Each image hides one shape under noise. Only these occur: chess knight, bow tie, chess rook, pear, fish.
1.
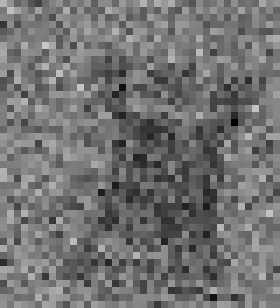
dark chess rook
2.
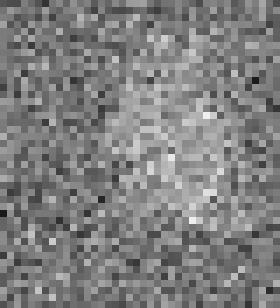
light chess knight
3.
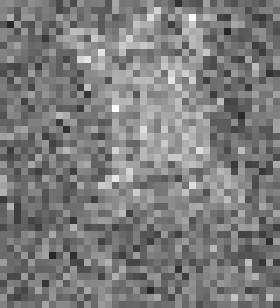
light chess rook
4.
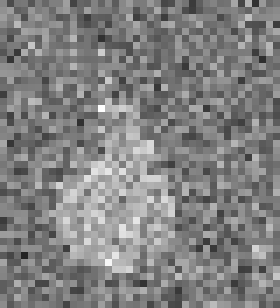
light pear
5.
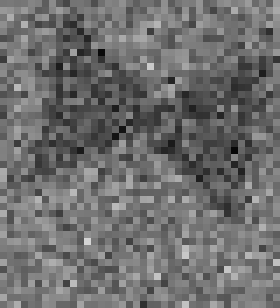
dark bow tie
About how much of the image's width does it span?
nearly all
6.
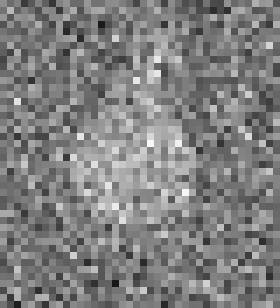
light pear
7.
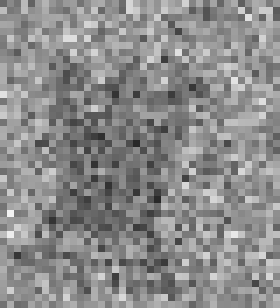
dark chess rook
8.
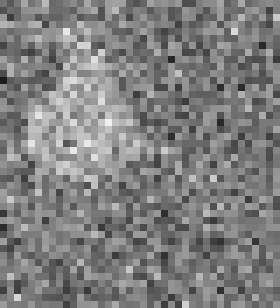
light pear
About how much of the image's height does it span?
half
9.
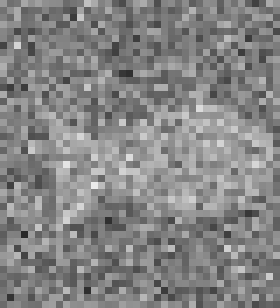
light fish
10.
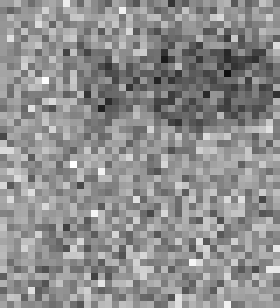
dark fish
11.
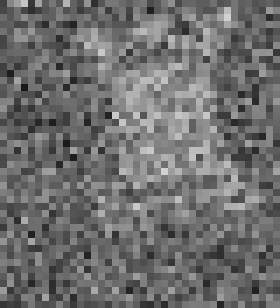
light chess rook
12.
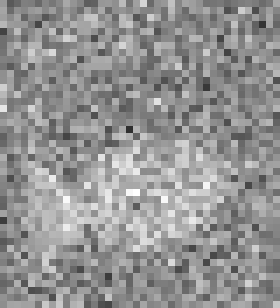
light fish
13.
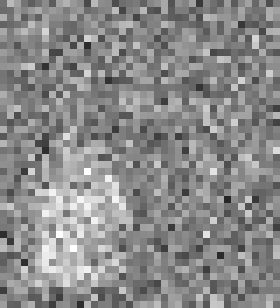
light chess knight
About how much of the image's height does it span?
half
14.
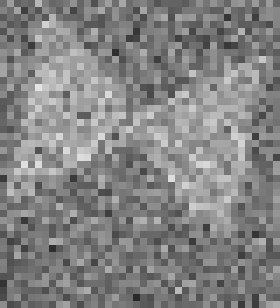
light bow tie
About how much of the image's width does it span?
nearly all
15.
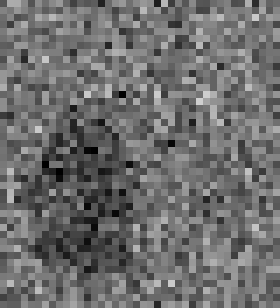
dark chess knight
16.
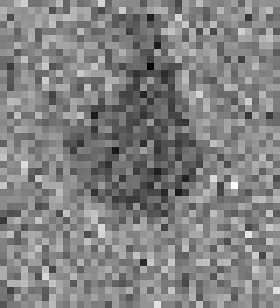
dark pear
